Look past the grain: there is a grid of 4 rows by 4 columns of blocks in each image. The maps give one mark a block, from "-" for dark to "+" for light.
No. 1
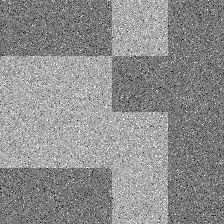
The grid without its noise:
- - + -
+ + - -
+ + + -
- - + -
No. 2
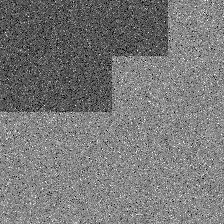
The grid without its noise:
- - - +
- - + +
+ + + +
+ + + +
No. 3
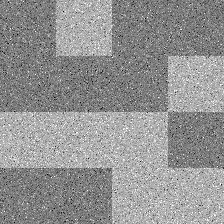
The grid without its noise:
- + - -
- - - +
+ + + -
- - + +
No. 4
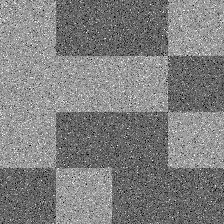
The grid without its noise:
+ - - +
+ + + -
+ - - +
- + - -
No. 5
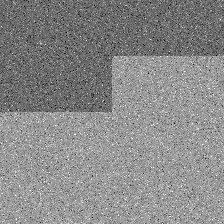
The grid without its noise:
- - - -
- - + +
+ + + +
+ + + +
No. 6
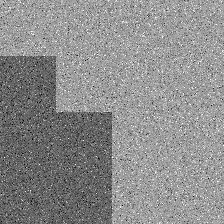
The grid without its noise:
+ + + +
- + + +
- - + +
- - + +
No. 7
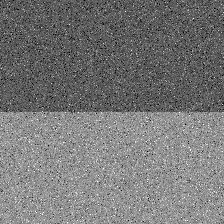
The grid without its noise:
- - - -
- - - -
+ + + +
+ + + +
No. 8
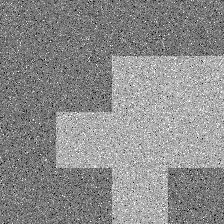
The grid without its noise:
- - - -
- - + +
- + + +
- - + -
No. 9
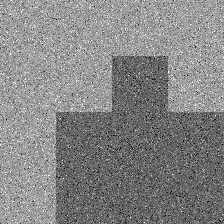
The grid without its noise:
+ + + +
+ + - +
+ - - -
+ - - -
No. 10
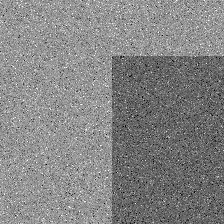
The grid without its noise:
+ + + +
+ + - -
+ + - -
+ + - -
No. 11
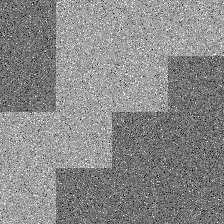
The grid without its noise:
- + + +
- + + -
+ + - -
+ - - -
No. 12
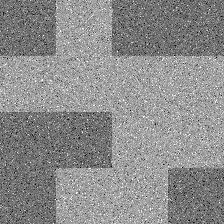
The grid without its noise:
- + - -
+ + + +
- - + +
- + + -
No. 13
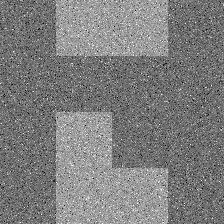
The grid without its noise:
- + + -
- - - -
- + - -
- + + -
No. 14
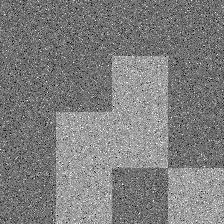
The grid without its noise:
- - - -
- - + -
- + + -
- + - +
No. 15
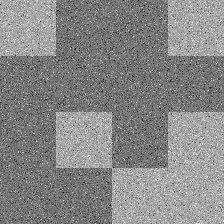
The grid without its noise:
+ - - +
- - - -
- + - +
- - + +
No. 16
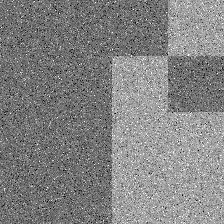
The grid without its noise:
- - - +
- - + -
- - + +
- - + +
